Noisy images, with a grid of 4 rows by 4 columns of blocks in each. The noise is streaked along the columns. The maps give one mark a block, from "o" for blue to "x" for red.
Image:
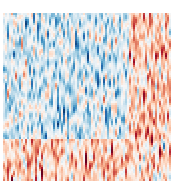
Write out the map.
o o o x
o o o x
o o o x
x x x x
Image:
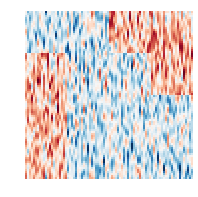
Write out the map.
o o x x
x o o x
x o o o
x o o o
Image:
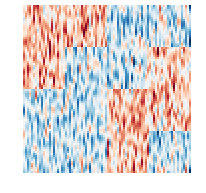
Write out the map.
x x o o
x o o x
o o x x
o o x o
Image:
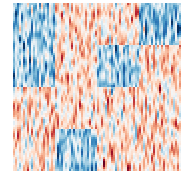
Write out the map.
o x x o
o x o x
x x x x
x o x x
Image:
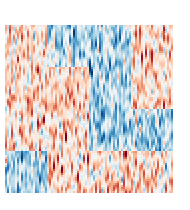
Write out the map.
x o o x
x x o x
x x o o
o x x x
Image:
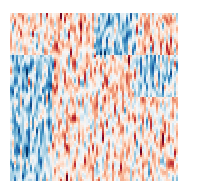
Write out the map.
x x o x
o x x o
o x x x
o x x x
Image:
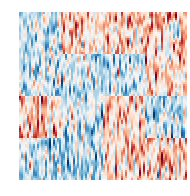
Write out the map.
o x x x
o o o x
x o x o
o o x x
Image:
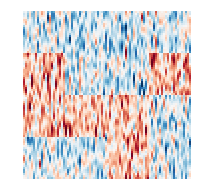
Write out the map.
o o o o
x o o x
x x x o
o o x o
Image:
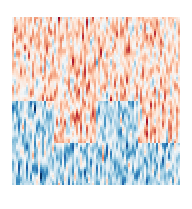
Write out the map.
x x x x
x x x x
o x o x
o o o o
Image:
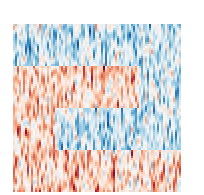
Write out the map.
o o o o
x x x o
x o o o
x x x x
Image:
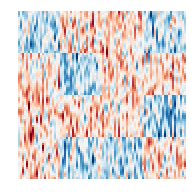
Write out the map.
o x x o
x o x x
x x x o
x o o x
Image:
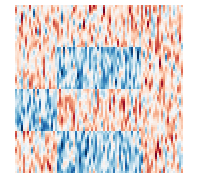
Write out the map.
x x x x
x o o x
o x x x
x o o x
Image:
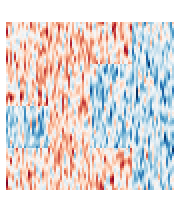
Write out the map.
x x x o
x x o o
o x o o
x x x o
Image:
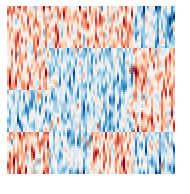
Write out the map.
x x x o
x o o x
o o o x
x o x o
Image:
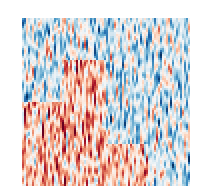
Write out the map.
o o o o
o x o o
x x o o
x x x o
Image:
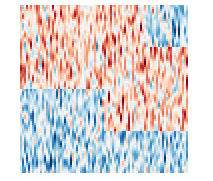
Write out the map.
x x x o
x x x x
o o x x
o o o o
